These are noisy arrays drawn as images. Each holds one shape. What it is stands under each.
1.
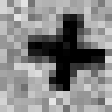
cross
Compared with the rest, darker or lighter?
darker
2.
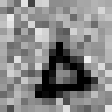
triangle frame
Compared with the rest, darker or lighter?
darker
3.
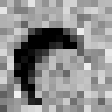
crescent
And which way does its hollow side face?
down and right
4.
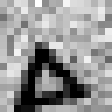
triangle frame
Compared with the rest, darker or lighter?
darker
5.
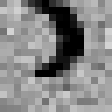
crescent
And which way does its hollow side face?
left
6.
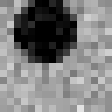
disc
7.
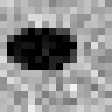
ellipse
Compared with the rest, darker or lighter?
darker
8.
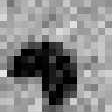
disc with a wedge cut out
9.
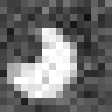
disc with a wedge cut out
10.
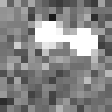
dumbbell
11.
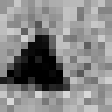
triangle
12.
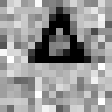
triangle frame
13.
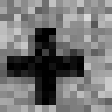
cross
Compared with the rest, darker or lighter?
darker
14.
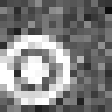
bullseye
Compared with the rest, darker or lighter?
lighter
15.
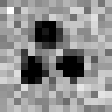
three dots
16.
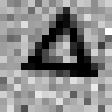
triangle frame
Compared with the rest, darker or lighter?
darker
